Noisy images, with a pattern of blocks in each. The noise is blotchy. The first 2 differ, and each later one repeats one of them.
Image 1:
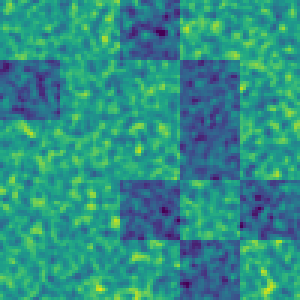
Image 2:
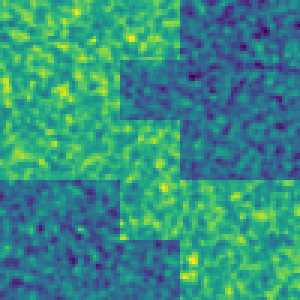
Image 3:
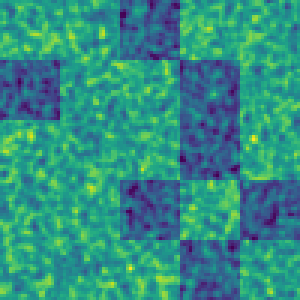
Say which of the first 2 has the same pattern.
1
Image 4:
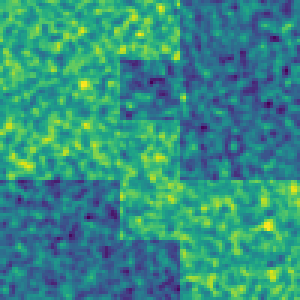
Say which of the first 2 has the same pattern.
2
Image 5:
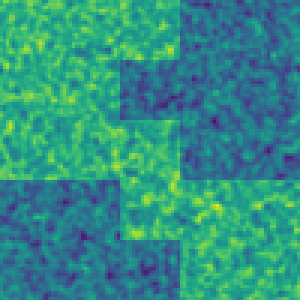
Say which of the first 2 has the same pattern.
2
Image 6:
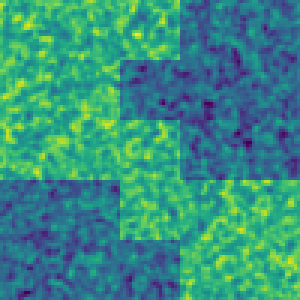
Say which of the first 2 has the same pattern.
2
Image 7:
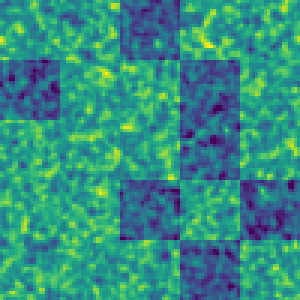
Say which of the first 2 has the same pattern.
1
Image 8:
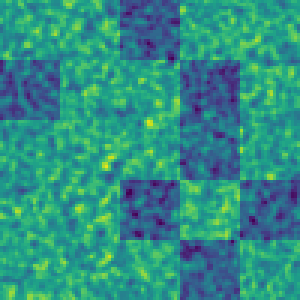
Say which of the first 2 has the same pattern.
1
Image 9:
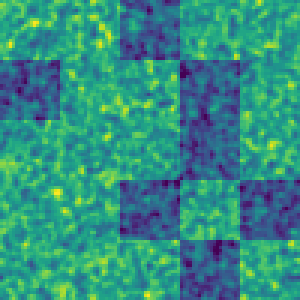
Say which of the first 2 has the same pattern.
1
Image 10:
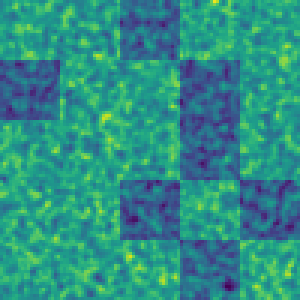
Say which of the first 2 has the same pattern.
1
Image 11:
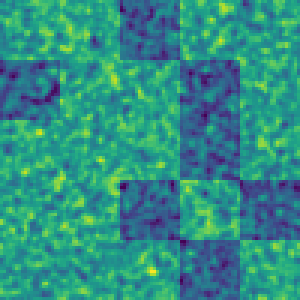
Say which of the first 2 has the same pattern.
1
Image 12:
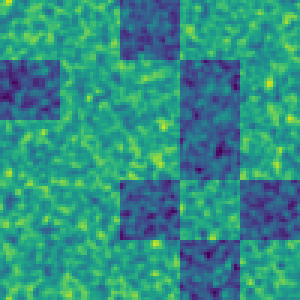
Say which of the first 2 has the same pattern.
1
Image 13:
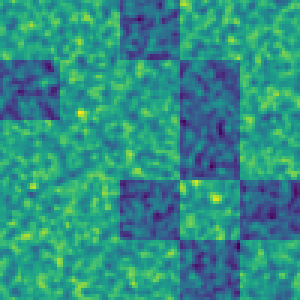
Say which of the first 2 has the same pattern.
1
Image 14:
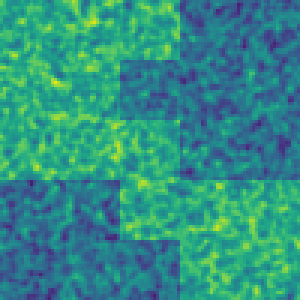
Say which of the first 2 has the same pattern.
2
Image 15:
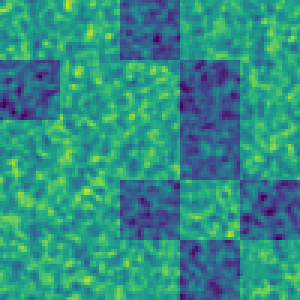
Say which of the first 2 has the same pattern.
1
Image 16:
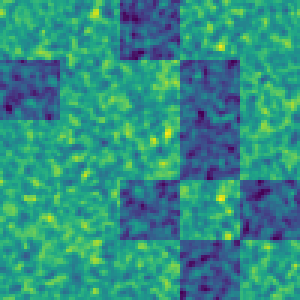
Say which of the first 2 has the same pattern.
1
